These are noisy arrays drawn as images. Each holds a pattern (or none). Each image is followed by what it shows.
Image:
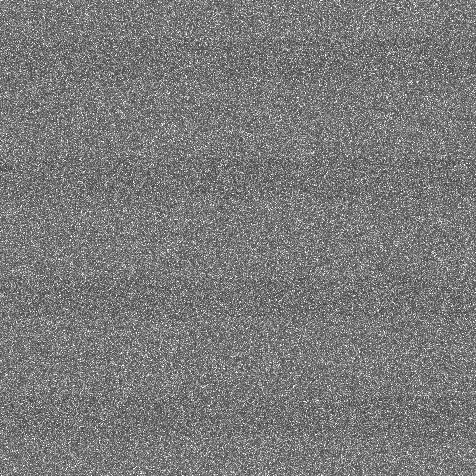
horizontal stripes
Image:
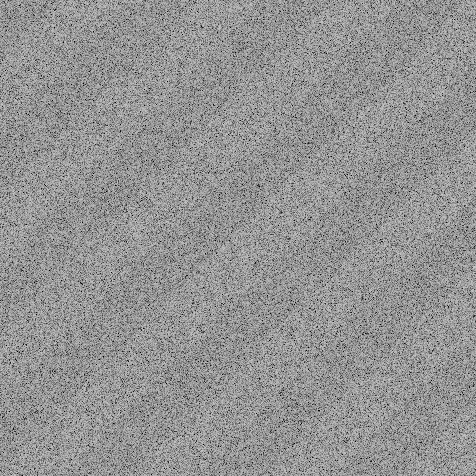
diagonal stripes
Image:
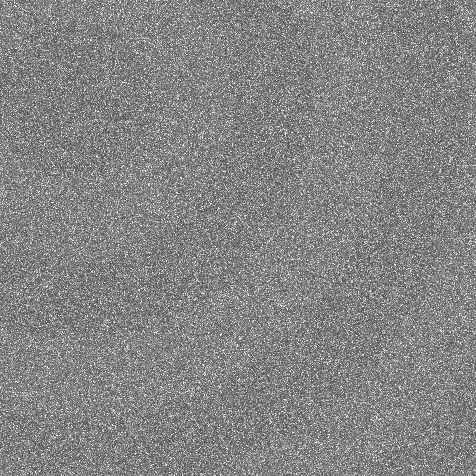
rings round one point
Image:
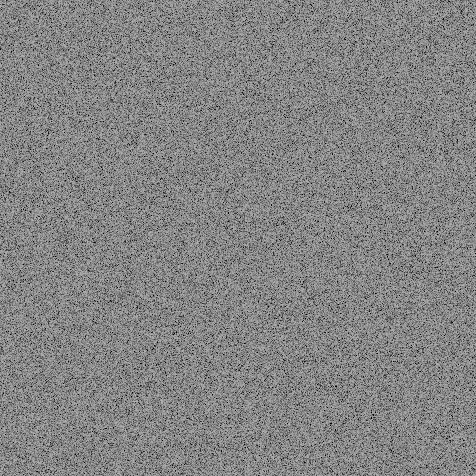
only noise
